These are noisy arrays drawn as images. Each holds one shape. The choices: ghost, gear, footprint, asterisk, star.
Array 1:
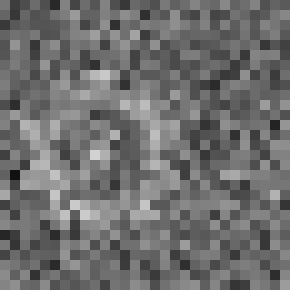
gear
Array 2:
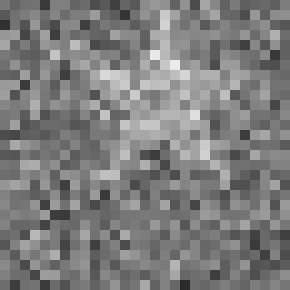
star
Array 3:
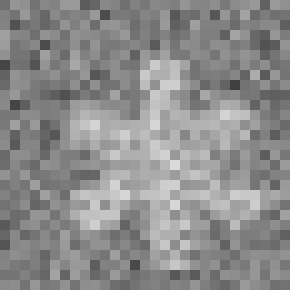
asterisk
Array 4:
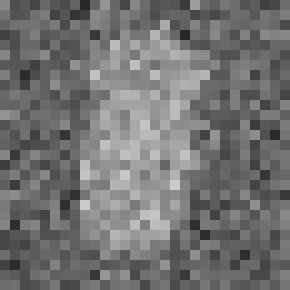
footprint
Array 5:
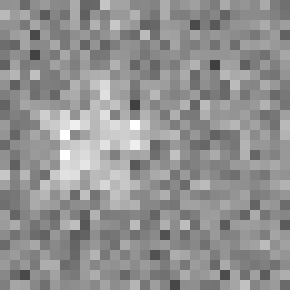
star
